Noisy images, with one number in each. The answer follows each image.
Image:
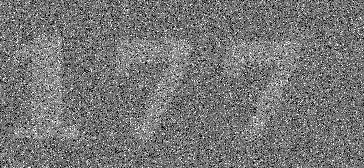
177
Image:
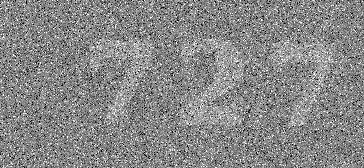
727
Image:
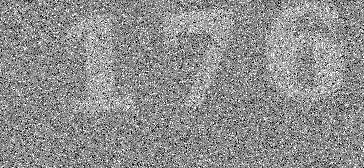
176
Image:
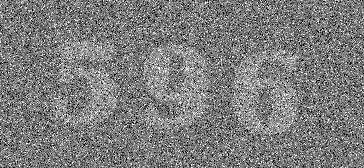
596
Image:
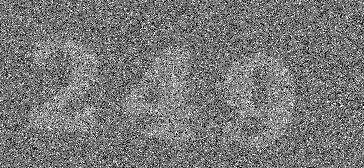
249
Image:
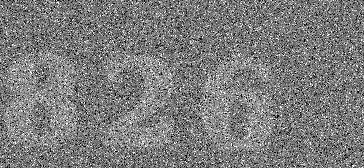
826
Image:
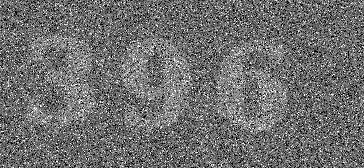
396
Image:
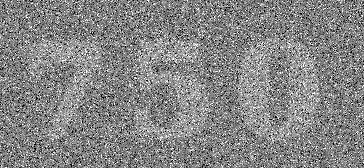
750
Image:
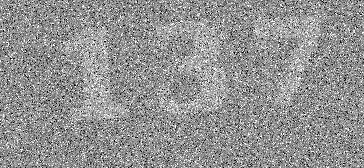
137
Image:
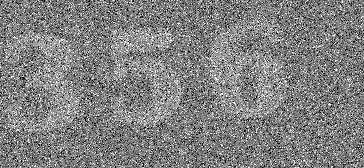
356
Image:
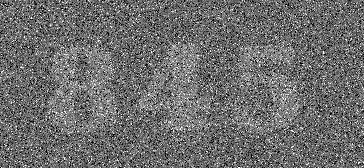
845
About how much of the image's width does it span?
two thirds
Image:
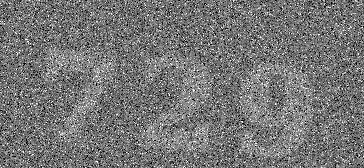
729
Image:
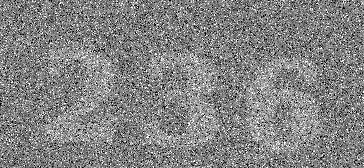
236
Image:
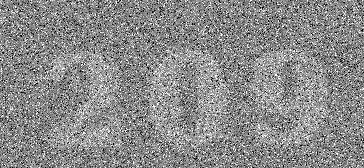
209
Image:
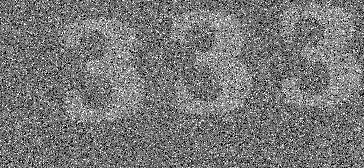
333
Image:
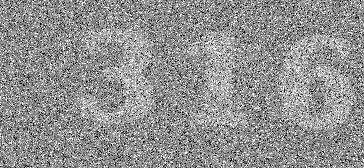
316
